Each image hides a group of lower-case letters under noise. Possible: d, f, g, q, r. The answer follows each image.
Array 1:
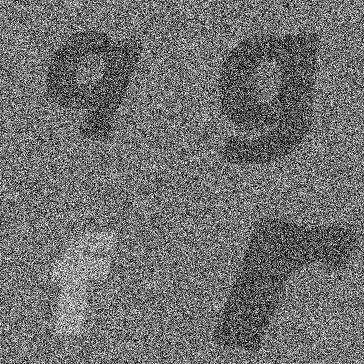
top left: dark q; top right: dark g; bottom left: light f; bottom right: dark r
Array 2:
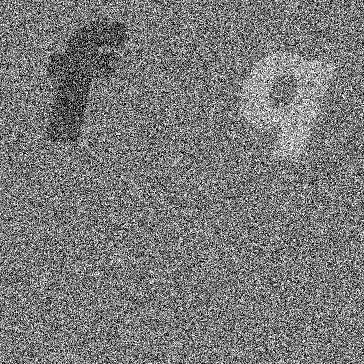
top left: dark f; top right: light q
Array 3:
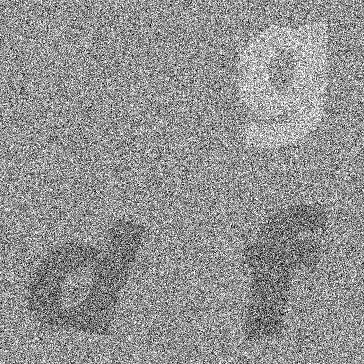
top right: light g; bottom left: dark d; bottom right: dark f
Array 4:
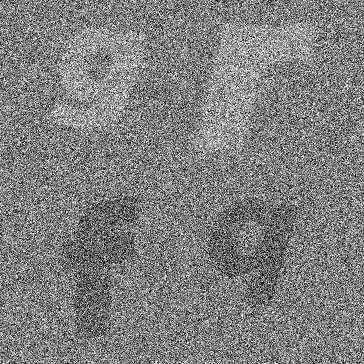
top left: light g; top right: light r; bottom left: dark f; bottom right: dark q
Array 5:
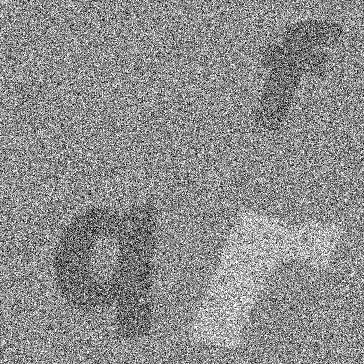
top right: dark f; bottom left: dark q; bottom right: light r
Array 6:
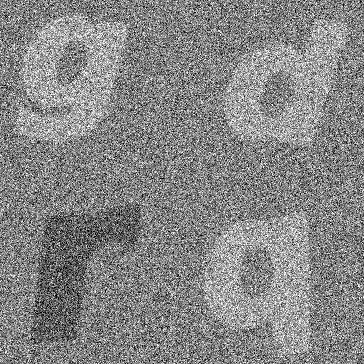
top left: light g; top right: light d; bottom left: dark r; bottom right: light q
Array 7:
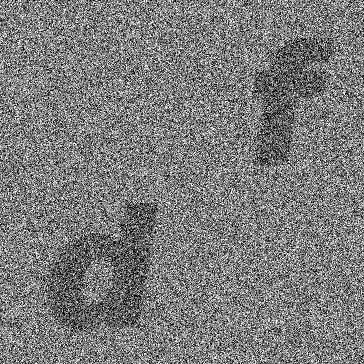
top right: dark f; bottom left: dark d
